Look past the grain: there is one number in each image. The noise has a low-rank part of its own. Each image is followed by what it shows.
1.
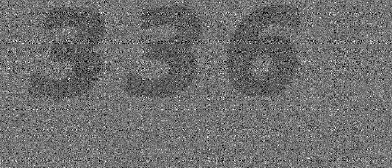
336
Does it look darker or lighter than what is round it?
darker
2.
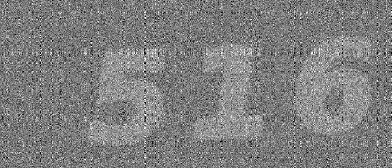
516
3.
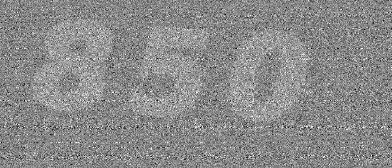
850
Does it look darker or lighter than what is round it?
lighter
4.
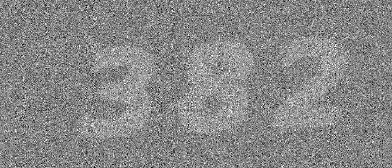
382
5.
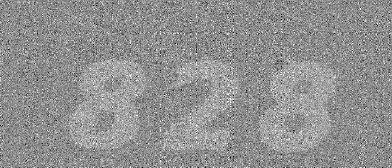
828
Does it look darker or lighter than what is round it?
lighter
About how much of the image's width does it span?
two thirds
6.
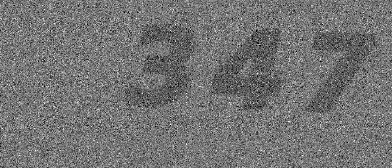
347
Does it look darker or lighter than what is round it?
darker
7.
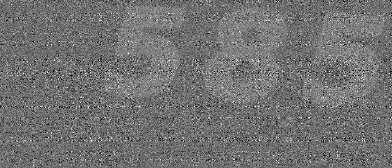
585
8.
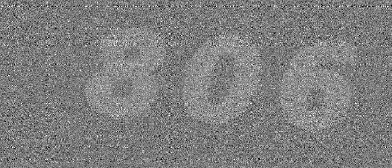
806
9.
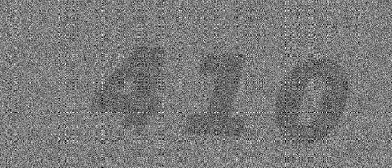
410
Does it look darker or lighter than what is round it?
darker
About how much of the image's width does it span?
two thirds
